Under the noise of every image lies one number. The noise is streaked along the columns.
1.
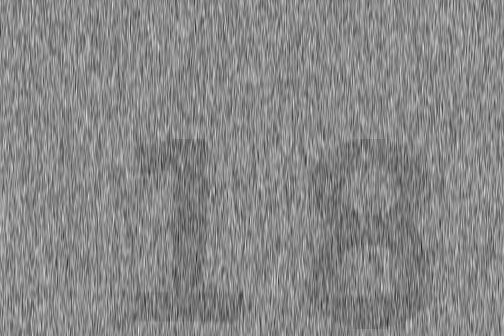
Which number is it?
18
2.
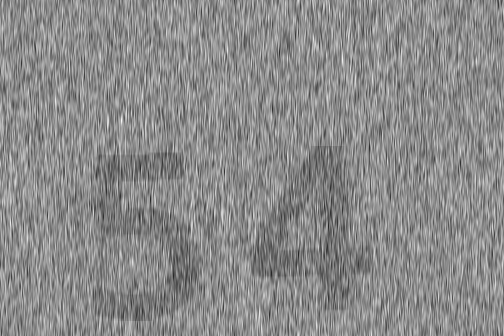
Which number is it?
54
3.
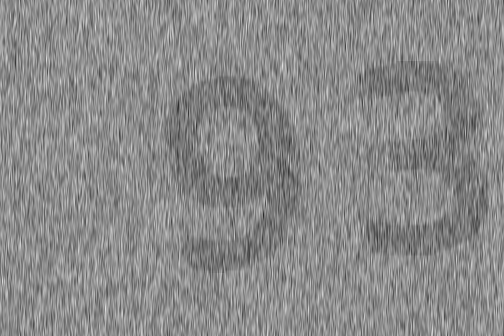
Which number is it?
93
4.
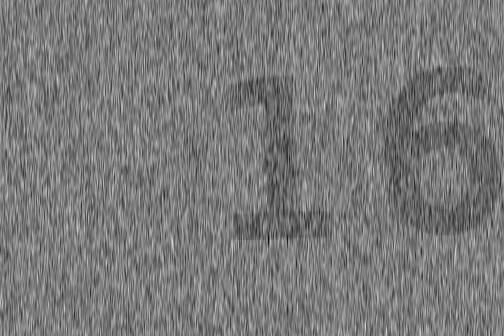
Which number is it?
16
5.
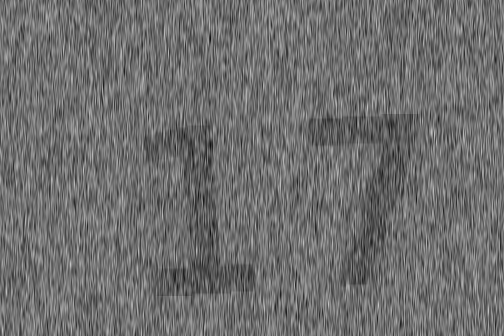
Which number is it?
17
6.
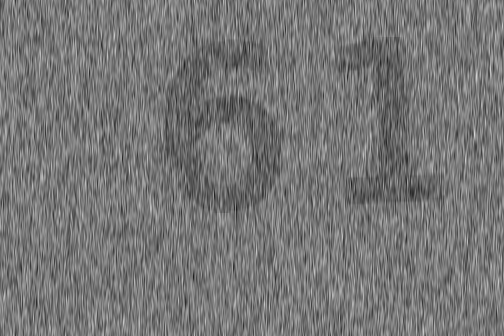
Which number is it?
61
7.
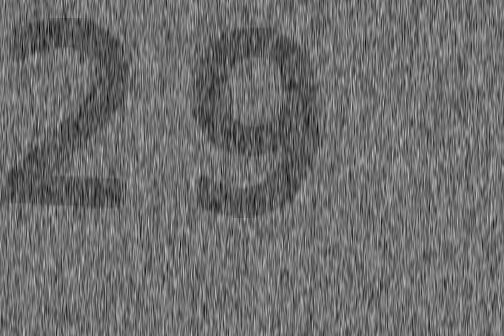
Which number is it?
29
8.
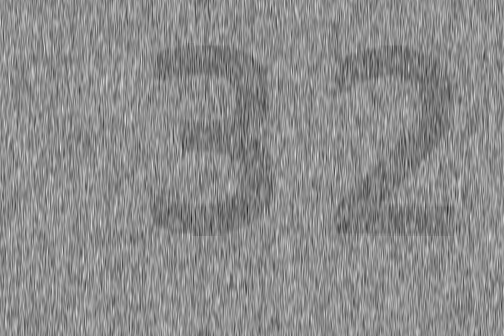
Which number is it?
32
